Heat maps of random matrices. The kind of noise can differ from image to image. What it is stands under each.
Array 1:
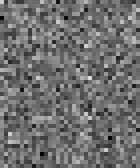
low rank plus noise
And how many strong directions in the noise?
five to eight
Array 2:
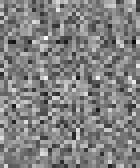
low rank plus noise
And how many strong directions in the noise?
three or four
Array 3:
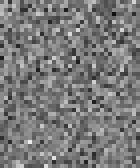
independent entries
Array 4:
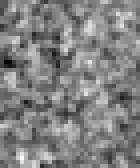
blotchy
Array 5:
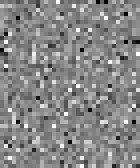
heavy tails
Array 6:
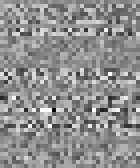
rows of uneven size
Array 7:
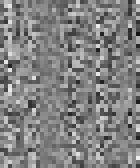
columns of uneven size
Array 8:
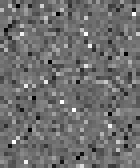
heavy tails
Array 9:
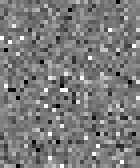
heavy tails
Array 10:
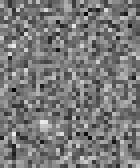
low rank plus noise
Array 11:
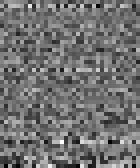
rows of uneven size
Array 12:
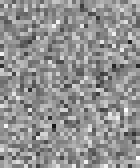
independent entries
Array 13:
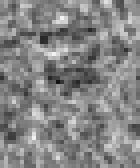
blotchy
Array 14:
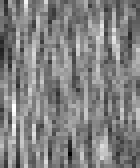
streaked along the columns
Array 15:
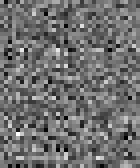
low rank plus noise
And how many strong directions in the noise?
three or four
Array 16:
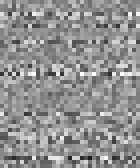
rows of uneven size
